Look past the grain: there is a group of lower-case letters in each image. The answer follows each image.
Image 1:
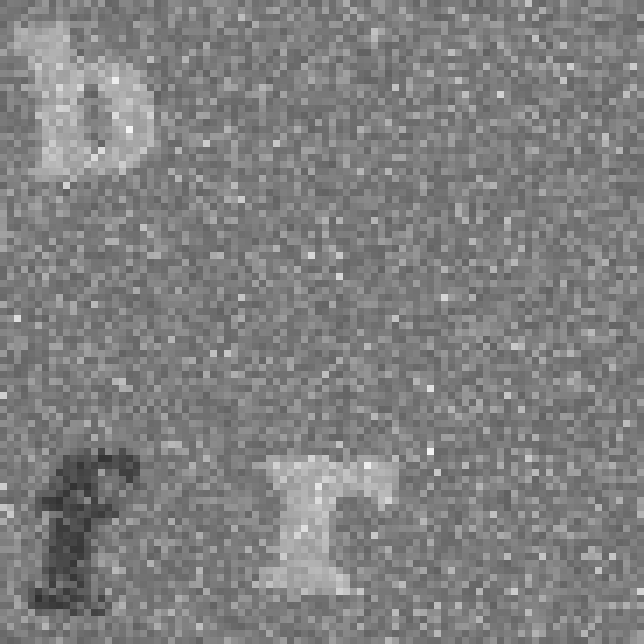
top left: light b; bottom left: dark f; bottom middle: light r
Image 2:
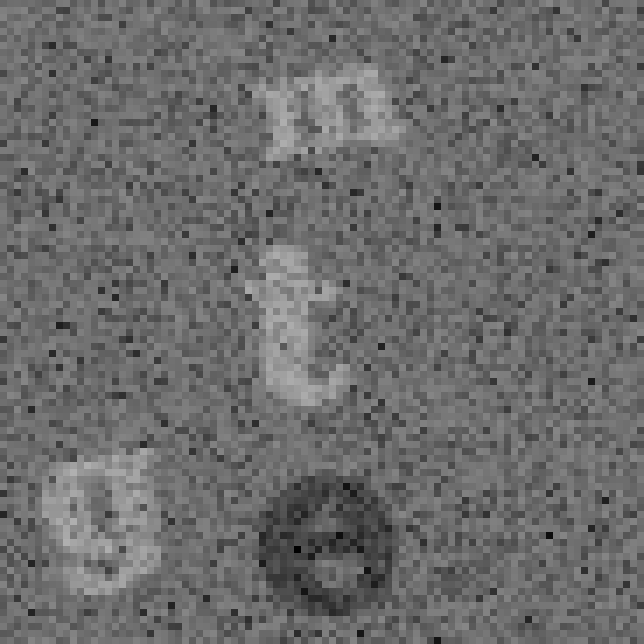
top middle: light m; centre: light t; bottom left: light g; bottom middle: dark e
